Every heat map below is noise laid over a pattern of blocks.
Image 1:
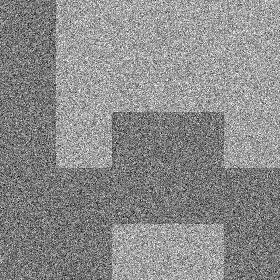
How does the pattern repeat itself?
no symmetry
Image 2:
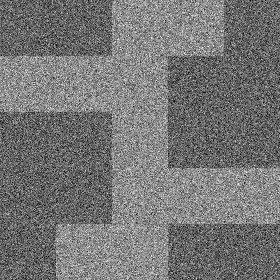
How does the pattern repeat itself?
the same after a half turn
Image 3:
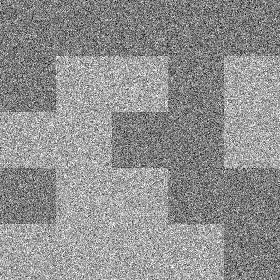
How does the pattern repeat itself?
no symmetry
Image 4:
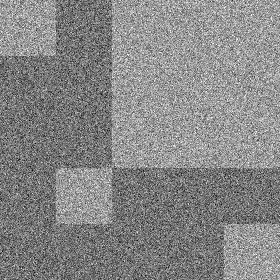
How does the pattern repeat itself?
mirrored about the diagonal from the bottom left
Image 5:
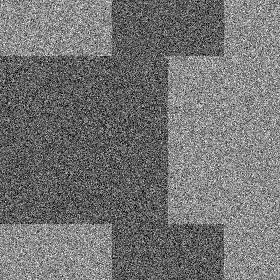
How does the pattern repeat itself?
top and bottom mirror each other
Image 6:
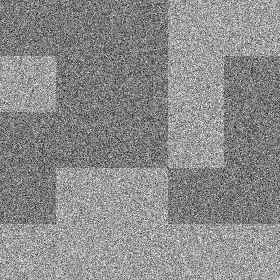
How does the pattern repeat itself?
no symmetry
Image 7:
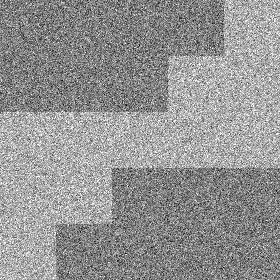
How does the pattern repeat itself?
the same after a half turn
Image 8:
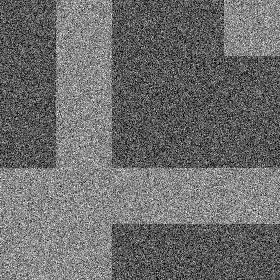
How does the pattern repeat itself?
mirrored about the diagonal from the bottom left
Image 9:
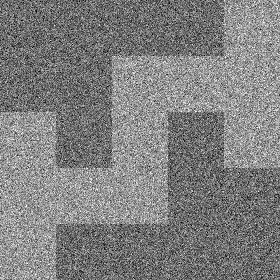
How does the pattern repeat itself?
the same after a half turn
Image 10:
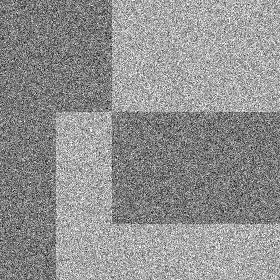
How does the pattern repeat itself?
no symmetry
